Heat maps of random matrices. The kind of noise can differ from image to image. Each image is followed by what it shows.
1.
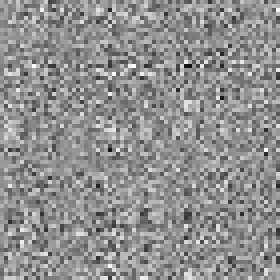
low rank plus noise
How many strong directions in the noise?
five to eight
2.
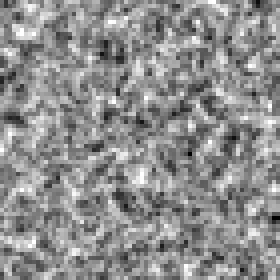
blotchy
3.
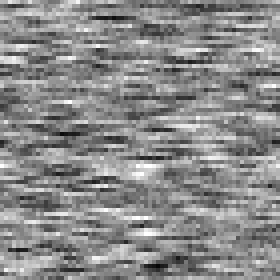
streaked along the rows
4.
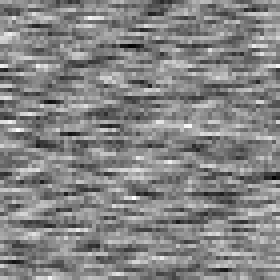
streaked along the rows
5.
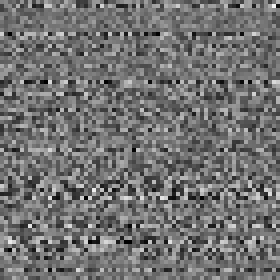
rows of uneven size
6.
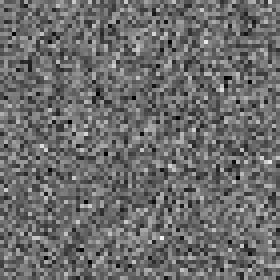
independent entries
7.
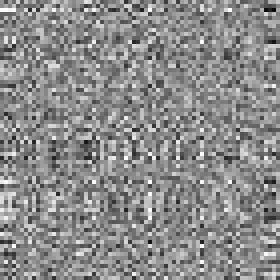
low rank plus noise
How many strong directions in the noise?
two
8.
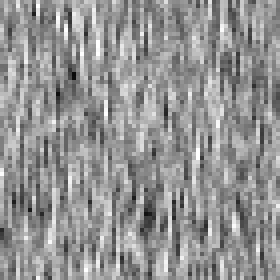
streaked along the columns
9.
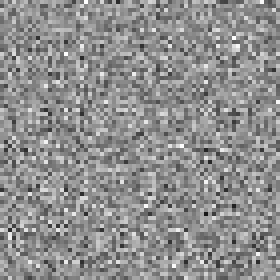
low rank plus noise
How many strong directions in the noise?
three or four
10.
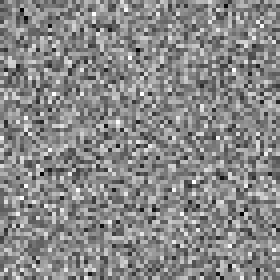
independent entries
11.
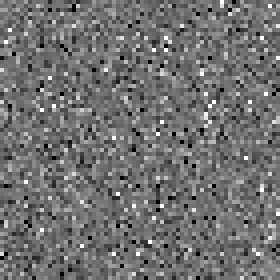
heavy tails
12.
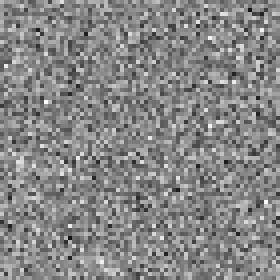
independent entries
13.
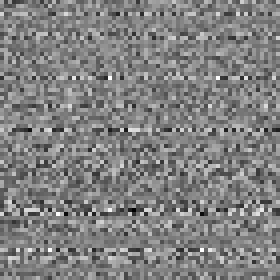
rows of uneven size
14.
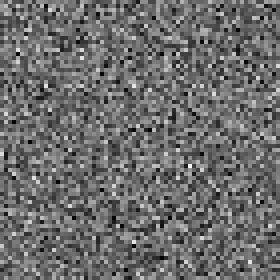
independent entries
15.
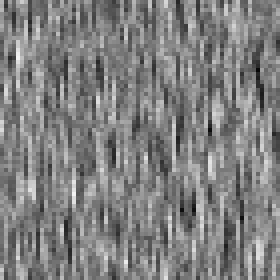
streaked along the columns
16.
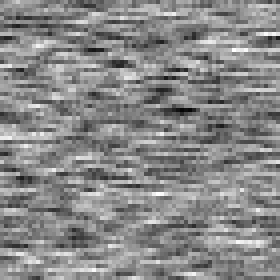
streaked along the rows
